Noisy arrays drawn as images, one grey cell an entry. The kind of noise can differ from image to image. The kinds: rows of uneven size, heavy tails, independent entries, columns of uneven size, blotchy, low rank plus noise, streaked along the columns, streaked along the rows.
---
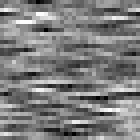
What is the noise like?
streaked along the rows
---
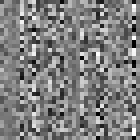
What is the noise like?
columns of uneven size
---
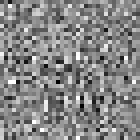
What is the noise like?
low rank plus noise
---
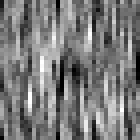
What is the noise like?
streaked along the columns
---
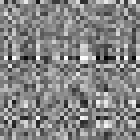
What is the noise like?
low rank plus noise
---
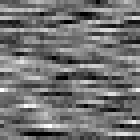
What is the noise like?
streaked along the rows
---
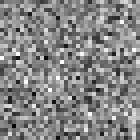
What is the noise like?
independent entries
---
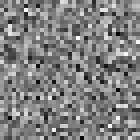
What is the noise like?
low rank plus noise
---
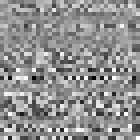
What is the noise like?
rows of uneven size
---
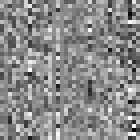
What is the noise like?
columns of uneven size
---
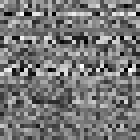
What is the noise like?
rows of uneven size
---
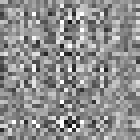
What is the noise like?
low rank plus noise
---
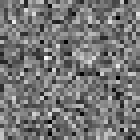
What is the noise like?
low rank plus noise
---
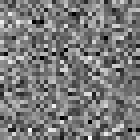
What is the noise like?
low rank plus noise
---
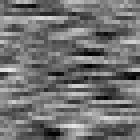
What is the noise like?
streaked along the rows
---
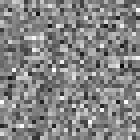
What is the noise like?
independent entries
